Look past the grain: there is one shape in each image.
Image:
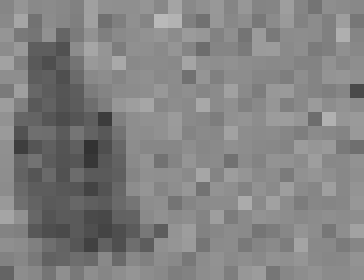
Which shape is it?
bottle
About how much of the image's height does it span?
nearly all
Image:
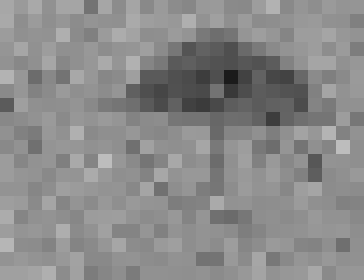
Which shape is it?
umbrella
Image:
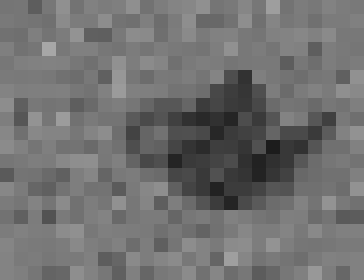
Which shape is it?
teapot
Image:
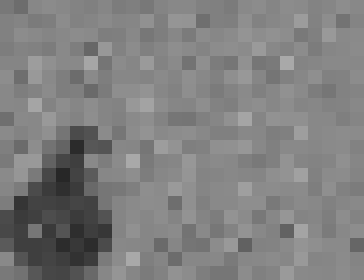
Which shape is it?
pear
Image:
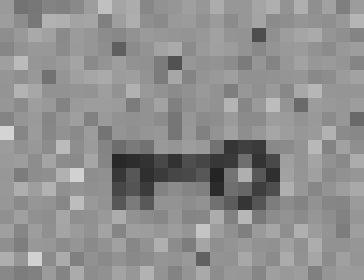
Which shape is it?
key
